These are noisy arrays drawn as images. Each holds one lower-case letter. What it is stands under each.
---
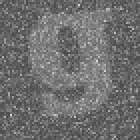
g
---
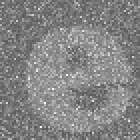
e
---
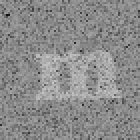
m
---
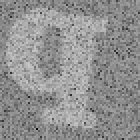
q
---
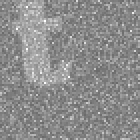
t
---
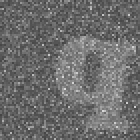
q
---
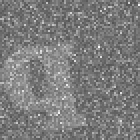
q
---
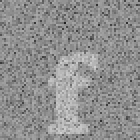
f
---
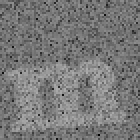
m
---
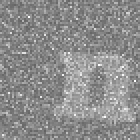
n
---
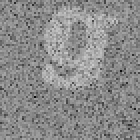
g
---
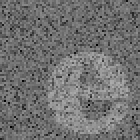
e
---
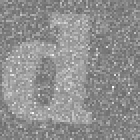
d
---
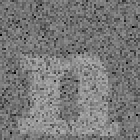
n
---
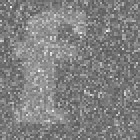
f
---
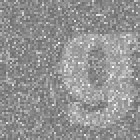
g
